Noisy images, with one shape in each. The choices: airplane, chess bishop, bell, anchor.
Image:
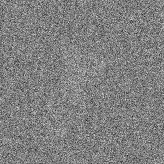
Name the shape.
chess bishop
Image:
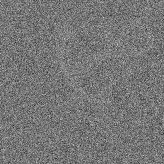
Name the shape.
anchor
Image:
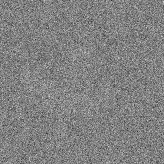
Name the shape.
airplane
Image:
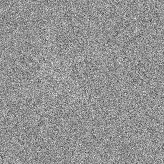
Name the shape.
airplane
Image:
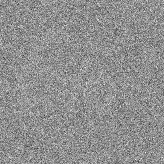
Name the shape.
anchor
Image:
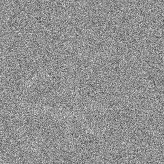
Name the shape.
anchor
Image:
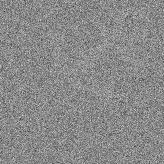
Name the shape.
anchor
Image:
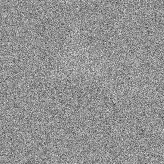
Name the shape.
chess bishop
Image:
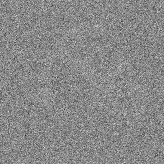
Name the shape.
anchor
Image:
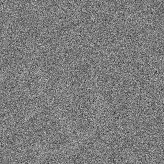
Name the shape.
anchor
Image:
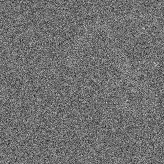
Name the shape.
anchor
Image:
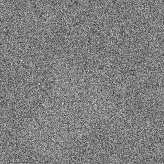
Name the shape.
bell
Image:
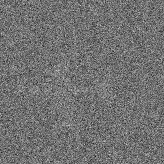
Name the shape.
airplane
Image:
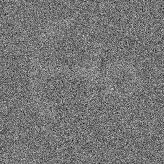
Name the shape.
anchor
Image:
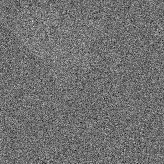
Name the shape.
bell
